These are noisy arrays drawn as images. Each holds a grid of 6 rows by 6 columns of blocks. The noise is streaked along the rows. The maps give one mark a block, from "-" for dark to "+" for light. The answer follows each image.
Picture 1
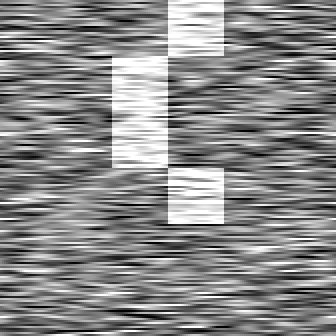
- - - + - -
- - + - - -
- - + - - -
- - - + - -
- - - - - -
- - - - - -
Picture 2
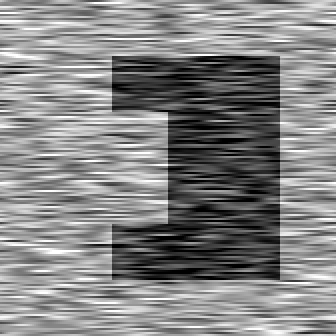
+ + + + + +
+ + - - - +
+ + + - - +
+ + + - - +
+ + - - - +
+ + + + + +
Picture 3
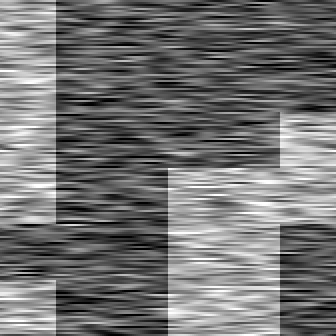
+ - - - - -
+ - - - - -
+ - - - - +
+ - - + + +
- - - + + -
+ - - + + -
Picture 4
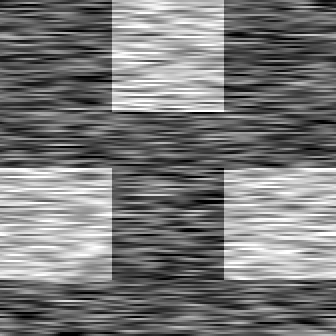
- - + + - -
- - + + - -
- - - - - -
+ + - - + +
+ + - - + +
- - - - - -
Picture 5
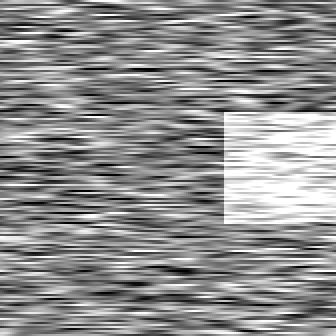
- - - - - -
- - - - - -
- - - - + +
- - - - + +
- - - - - -
- - - - - -
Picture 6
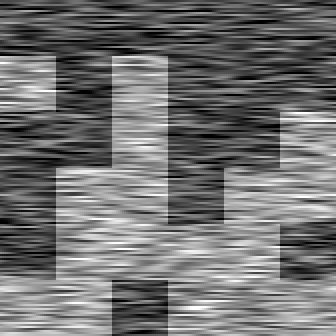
- - - - - -
+ - + - - -
- - + - - +
- + + - + +
- + + + + -
+ + - + + +
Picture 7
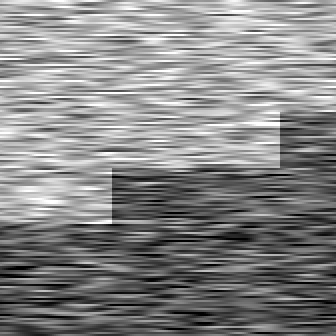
+ + + + + +
+ + + + + +
+ + + + + -
+ + - - - -
- - - - - -
- - - - - -
